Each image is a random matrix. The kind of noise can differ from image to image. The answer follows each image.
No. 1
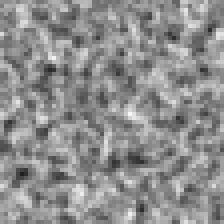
blotchy
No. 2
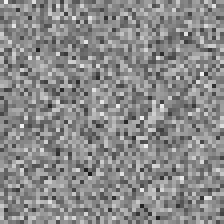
independent entries
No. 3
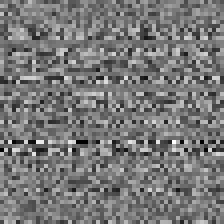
rows of uneven size
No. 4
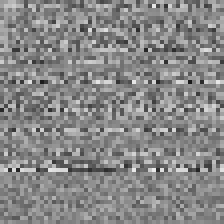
rows of uneven size
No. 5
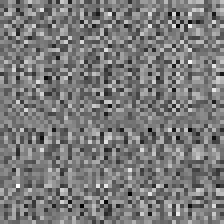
low rank plus noise
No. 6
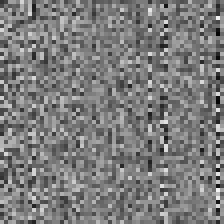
columns of uneven size
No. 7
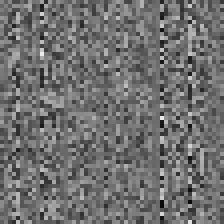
columns of uneven size
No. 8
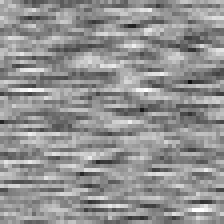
streaked along the rows
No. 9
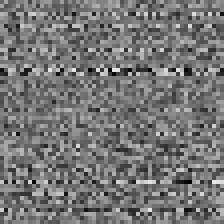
rows of uneven size
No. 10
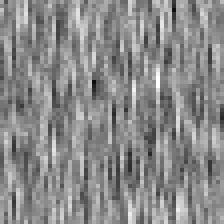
streaked along the columns
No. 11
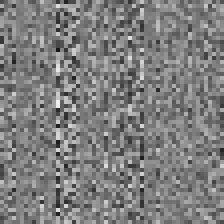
columns of uneven size
